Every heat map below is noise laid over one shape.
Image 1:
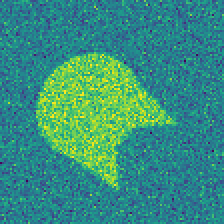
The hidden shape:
cat's head
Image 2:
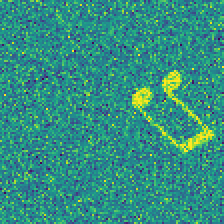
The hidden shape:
pair of musical notes
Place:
middle right
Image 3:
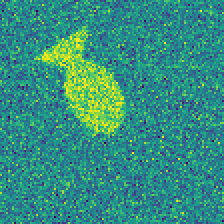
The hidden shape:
fish
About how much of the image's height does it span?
half
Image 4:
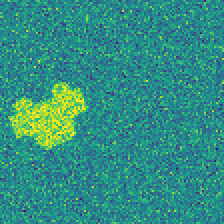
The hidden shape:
car
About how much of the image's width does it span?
a third
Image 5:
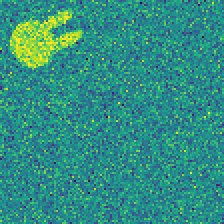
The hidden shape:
rabbit's head
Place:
top left
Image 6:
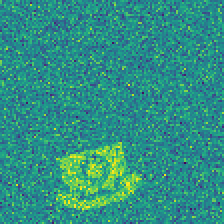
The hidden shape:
telephone
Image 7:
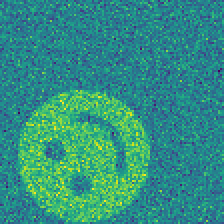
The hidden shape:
smiling face
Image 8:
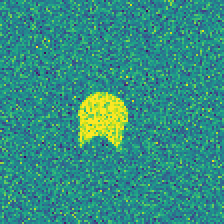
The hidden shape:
cat's head
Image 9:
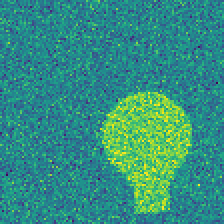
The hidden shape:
light bulb
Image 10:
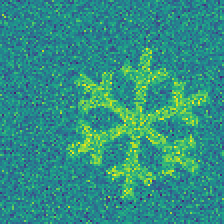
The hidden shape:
snowflake
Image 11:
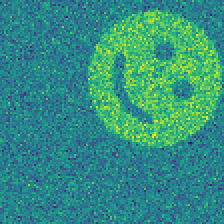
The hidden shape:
smiling face
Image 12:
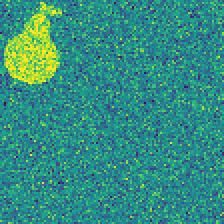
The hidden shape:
pear
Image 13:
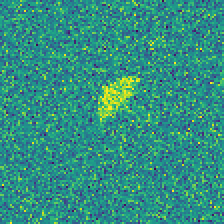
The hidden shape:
umbrella
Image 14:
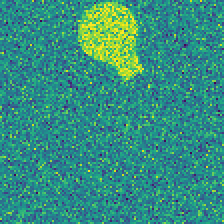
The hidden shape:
light bulb
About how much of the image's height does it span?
a third
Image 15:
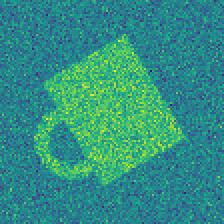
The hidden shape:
cup
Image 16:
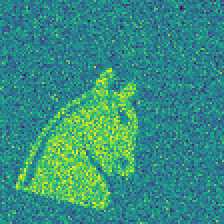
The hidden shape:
chess knight
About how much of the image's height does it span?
two thirds
